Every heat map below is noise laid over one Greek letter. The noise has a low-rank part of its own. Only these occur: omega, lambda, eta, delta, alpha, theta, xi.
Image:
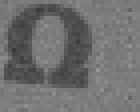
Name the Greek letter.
omega
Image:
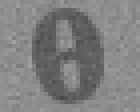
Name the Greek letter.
theta
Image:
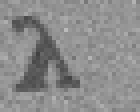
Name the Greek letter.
lambda
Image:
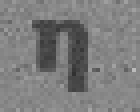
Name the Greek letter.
eta
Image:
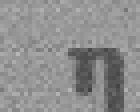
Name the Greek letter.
eta
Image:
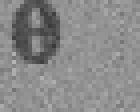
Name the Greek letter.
theta
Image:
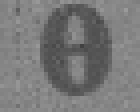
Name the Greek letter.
theta
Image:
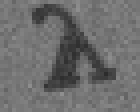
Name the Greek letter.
lambda
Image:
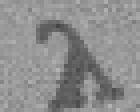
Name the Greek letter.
lambda
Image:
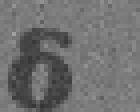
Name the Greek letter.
delta
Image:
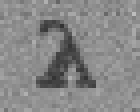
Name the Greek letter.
lambda
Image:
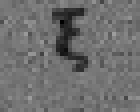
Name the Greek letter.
xi
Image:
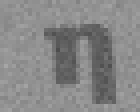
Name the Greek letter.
eta
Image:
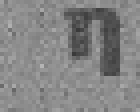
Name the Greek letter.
eta
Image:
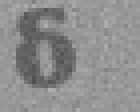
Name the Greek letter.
delta
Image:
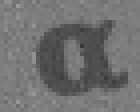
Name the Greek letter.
alpha
